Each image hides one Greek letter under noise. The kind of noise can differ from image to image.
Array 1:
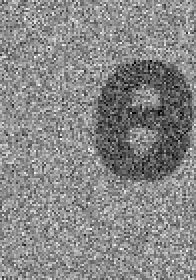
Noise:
independent entries
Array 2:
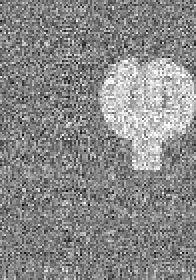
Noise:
low rank plus noise
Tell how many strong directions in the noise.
five to eight
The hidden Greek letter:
phi
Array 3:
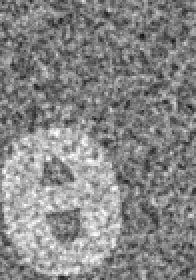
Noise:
blotchy
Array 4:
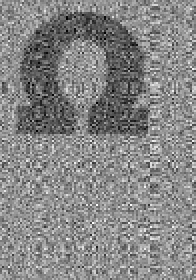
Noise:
low rank plus noise
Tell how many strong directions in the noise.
one
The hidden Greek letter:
omega
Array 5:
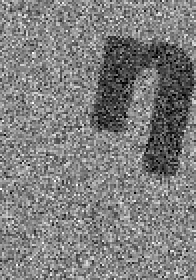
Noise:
independent entries
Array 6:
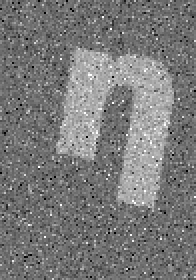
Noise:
heavy tails
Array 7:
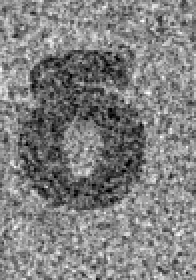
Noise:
blotchy
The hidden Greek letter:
delta
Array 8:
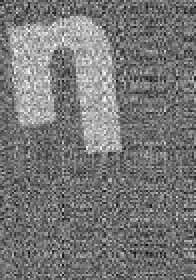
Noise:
low rank plus noise
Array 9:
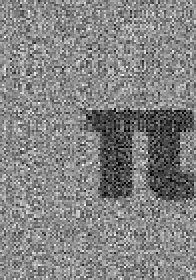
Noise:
low rank plus noise
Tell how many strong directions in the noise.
three or four
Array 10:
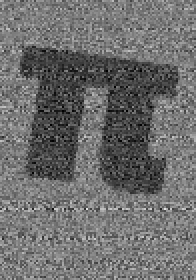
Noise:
rows of uneven size
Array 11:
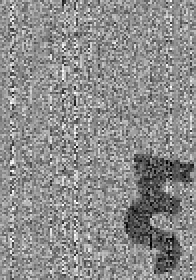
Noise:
columns of uneven size
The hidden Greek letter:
xi
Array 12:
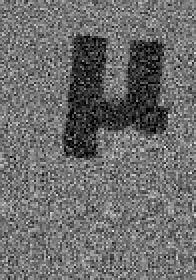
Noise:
low rank plus noise
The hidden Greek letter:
mu
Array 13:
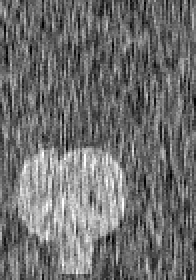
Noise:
streaked along the columns
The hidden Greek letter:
phi
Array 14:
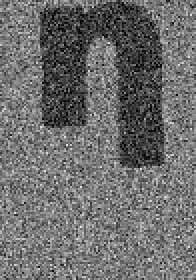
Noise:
independent entries
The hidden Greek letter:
eta
